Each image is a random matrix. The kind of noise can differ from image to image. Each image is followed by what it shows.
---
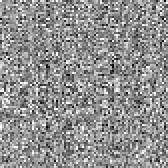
low rank plus noise
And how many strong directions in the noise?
five to eight
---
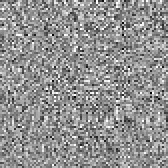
low rank plus noise
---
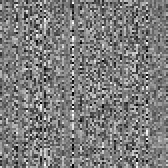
columns of uneven size
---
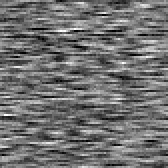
streaked along the rows
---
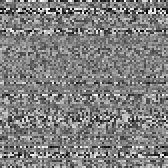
rows of uneven size
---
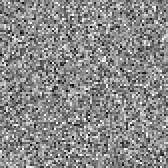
independent entries
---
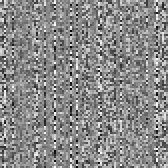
columns of uneven size
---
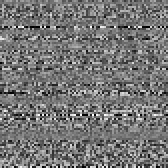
rows of uneven size
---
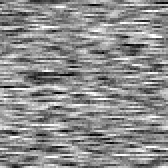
streaked along the rows
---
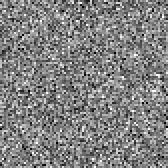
independent entries
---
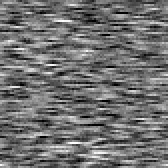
streaked along the rows
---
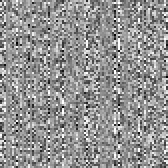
columns of uneven size
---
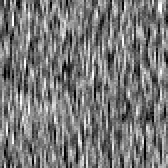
streaked along the columns
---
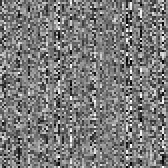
columns of uneven size
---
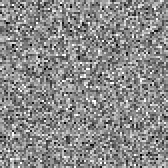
independent entries
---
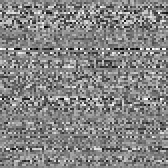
rows of uneven size
